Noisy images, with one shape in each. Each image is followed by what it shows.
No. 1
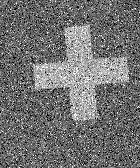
cross
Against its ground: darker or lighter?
lighter
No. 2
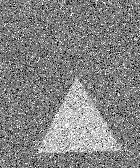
triangle
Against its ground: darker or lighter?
lighter
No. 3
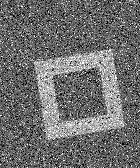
square frame
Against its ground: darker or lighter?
lighter
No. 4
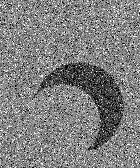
crescent
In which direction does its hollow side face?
down and left
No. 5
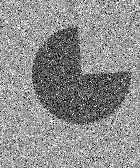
disc with a wedge cut out
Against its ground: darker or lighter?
darker
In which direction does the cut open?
up and right
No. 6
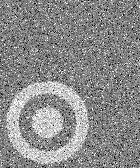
bullseye
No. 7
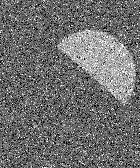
half disc
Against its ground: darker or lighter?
lighter
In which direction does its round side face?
up and right
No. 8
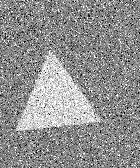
triangle
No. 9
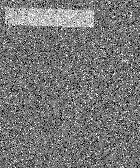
bar
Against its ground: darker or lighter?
lighter
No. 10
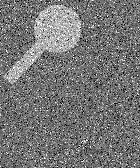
lollipop
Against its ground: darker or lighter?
lighter
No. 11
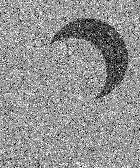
crescent
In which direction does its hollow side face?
down and left
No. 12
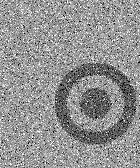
bullseye
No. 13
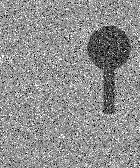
lollipop
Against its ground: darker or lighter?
darker
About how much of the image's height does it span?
half
